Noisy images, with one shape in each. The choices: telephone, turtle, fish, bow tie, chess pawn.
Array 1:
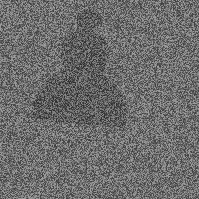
chess pawn
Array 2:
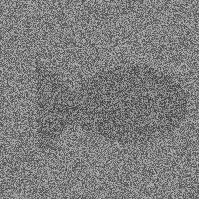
fish
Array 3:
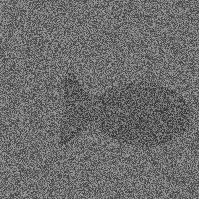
fish
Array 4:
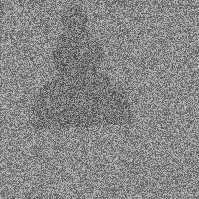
chess pawn
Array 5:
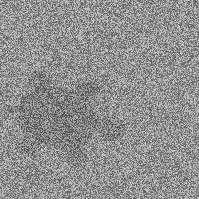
turtle
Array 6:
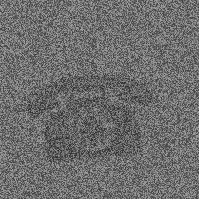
telephone
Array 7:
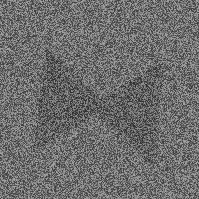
bow tie
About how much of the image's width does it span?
two thirds
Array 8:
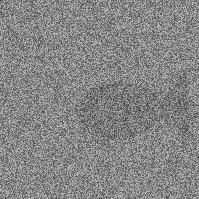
fish
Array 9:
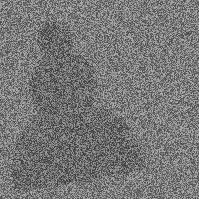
chess pawn
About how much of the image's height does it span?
nearly all
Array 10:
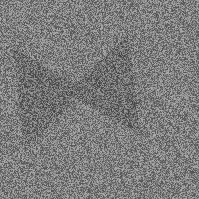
bow tie
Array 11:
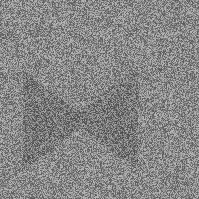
bow tie
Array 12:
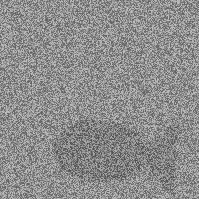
fish
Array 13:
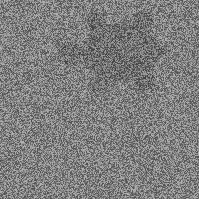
turtle
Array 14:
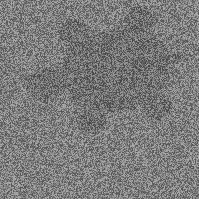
turtle
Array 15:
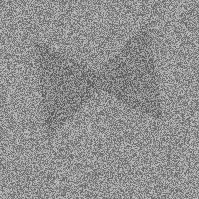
bow tie
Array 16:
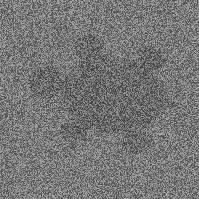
turtle
